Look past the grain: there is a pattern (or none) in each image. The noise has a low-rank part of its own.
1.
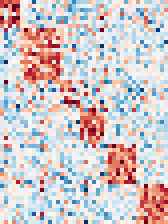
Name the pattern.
blocks along the diagonal
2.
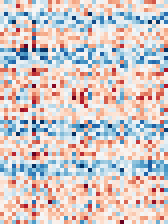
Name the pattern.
bands of rows
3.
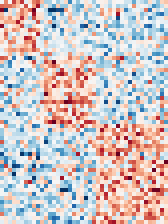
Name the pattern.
blocks along the diagonal
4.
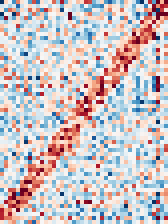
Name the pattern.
a diagonal band
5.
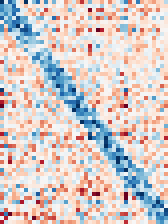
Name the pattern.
a diagonal band
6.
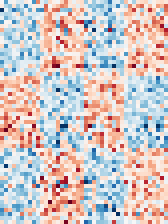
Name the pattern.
a checkerboard
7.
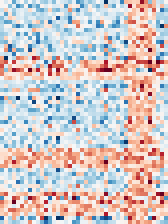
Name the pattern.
bands of rows crossing bands of columns
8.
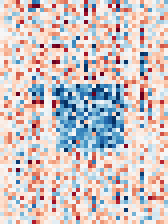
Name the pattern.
one block
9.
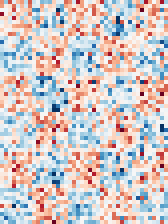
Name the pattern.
a checkerboard
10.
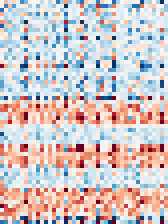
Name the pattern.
bands of rows
